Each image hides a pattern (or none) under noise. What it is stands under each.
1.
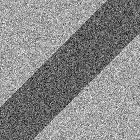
a diagonal band
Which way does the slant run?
bottom left to top right
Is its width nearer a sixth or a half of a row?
a half
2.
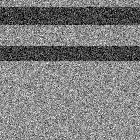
bands of rows
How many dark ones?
2
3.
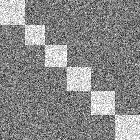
blocks along the diagonal
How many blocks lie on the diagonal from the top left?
6
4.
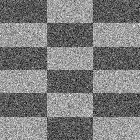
a checkerboard
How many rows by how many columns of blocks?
6 by 3
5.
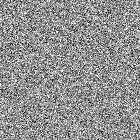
only noise
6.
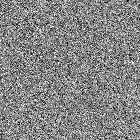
only noise
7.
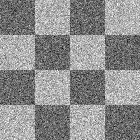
a checkerboard
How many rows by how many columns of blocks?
4 by 4
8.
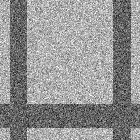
bands of rows crossing bands of columns
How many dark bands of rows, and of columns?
1 and 2
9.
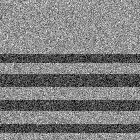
bands of rows
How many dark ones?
4
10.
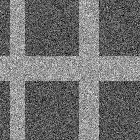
bands of rows crossing bands of columns
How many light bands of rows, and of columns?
1 and 2
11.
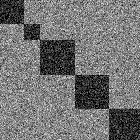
blocks along the diagonal
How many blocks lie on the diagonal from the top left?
5
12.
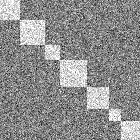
blocks along the diagonal
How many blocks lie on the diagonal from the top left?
7
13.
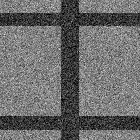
bands of rows crossing bands of columns
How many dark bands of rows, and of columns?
2 and 1
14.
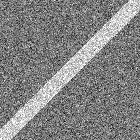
a diagonal band
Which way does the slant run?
bottom left to top right
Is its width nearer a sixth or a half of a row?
a sixth
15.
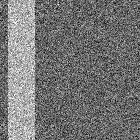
one band of columns
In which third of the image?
left
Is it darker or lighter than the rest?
lighter
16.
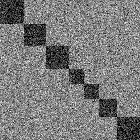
blocks along the diagonal
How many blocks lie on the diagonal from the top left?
7
